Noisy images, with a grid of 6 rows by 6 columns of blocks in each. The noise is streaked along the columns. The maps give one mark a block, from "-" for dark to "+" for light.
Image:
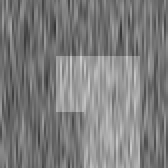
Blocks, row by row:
- - - - - -
- - - - - -
- - + + + -
- - + + + -
- - - + + -
- - - + + -
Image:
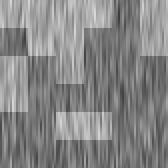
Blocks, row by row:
+ + + + - +
- + + - - +
+ - + - - -
+ - - - - -
- - + + - -
- - - - - -
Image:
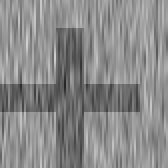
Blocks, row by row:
+ + + + + +
+ + - + + +
+ + - + + +
- - - - - +
+ + - + + +
+ + - + + +
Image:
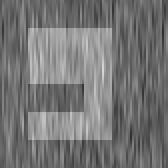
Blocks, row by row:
- - - - - -
- + + + - -
- + + + - -
- - - + - -
- + + + - -
- - - - - -
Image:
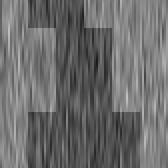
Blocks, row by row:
+ - - + + +
+ + - - + +
+ + - - + +
+ + - - + +
+ - - - - +
+ - - - - +
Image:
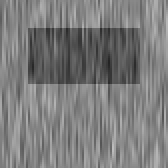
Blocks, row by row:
+ + + + + +
+ - - - - +
+ - - - - +
+ + + + + +
+ + + + + +
+ + + + + +
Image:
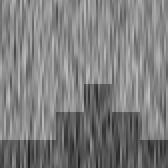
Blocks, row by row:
+ + + + + +
+ + + + + +
+ + + + + +
+ + + - + +
+ + - - - +
- - - - - -
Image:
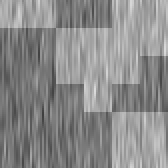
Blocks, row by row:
+ + - - + +
- - + + + +
- - + + + -
- - - + - -
- - - - + +
- - - - + +
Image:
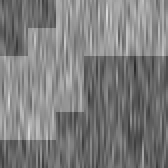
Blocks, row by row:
- - + + + +
- + + + + +
+ + + - - -
+ + + - - -
+ + - - - -
- - - - - -
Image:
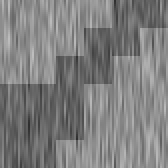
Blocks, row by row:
+ + + + - -
+ + + - - +
+ + - - + +
- - - + + +
- - - + + +
- - + + + +
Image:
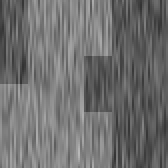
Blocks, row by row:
- + + + - -
- + + + - -
- + + - - -
+ + + - - -
+ + + + - -
+ + + + - -
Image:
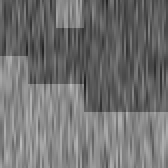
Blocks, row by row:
- - + - - -
- - - - - -
+ - - - - -
+ + + - - -
+ + + + + +
+ + + + + +
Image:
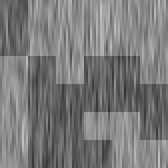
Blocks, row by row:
- + + + + +
- + + + + +
+ - + - - +
+ - - - - -
+ - - + + -
+ - - - + +
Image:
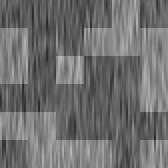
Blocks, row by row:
- - - - + -
+ - - + + +
+ - + - - +
- - - - - +
+ + - - - -
- + + + - +
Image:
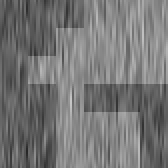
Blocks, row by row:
- - - + + +
- - + + + +
- + + + + +
- - + - - -
- - + + + -
- - + + + -
